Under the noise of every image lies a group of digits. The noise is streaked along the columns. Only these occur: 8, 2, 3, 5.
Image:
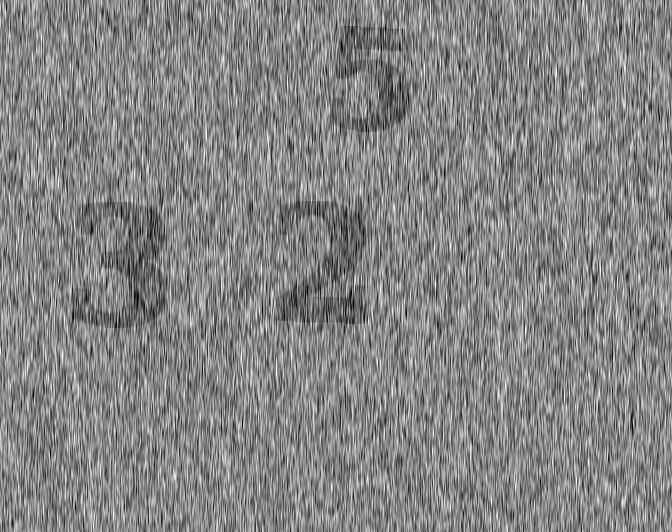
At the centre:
2
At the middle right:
nothing
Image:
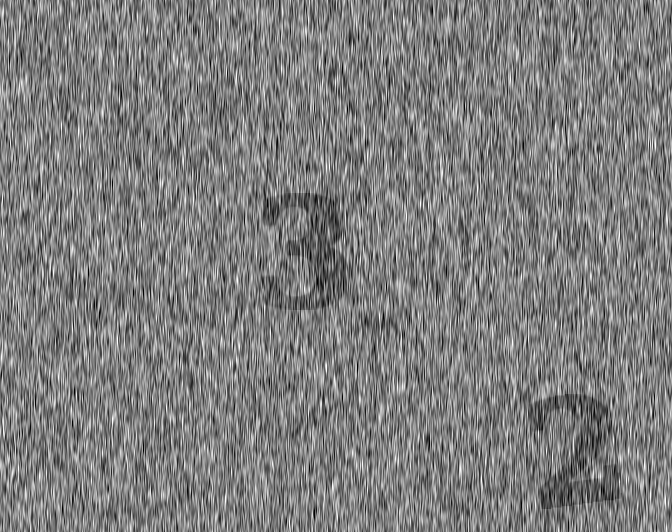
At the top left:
nothing
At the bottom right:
2
